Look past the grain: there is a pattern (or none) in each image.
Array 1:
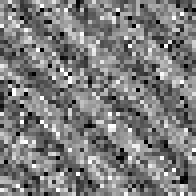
diagonal stripes
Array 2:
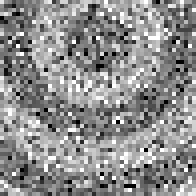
rings round one point
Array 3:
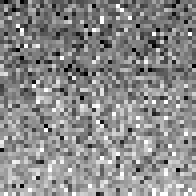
a smooth slope
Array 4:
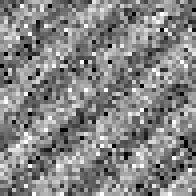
diagonal stripes
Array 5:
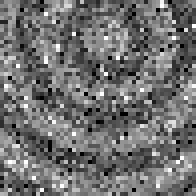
rings round one point
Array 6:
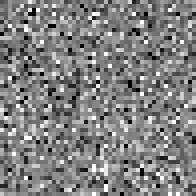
only noise
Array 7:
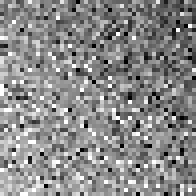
a smooth slope
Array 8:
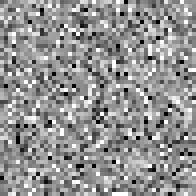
only noise
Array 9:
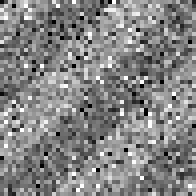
diagonal stripes
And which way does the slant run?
bottom left to top right
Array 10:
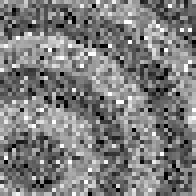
rings round one point
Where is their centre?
bottom left
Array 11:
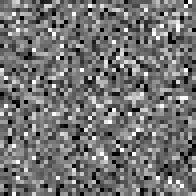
only noise
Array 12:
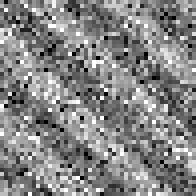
diagonal stripes
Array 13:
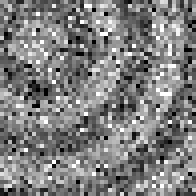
rings round one point
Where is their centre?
top left
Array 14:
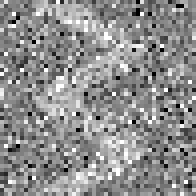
a wavy band
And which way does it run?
top to bottom
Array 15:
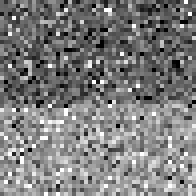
a sharp edge
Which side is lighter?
bottom
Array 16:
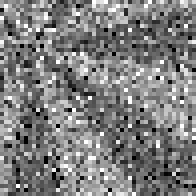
spokes from one point
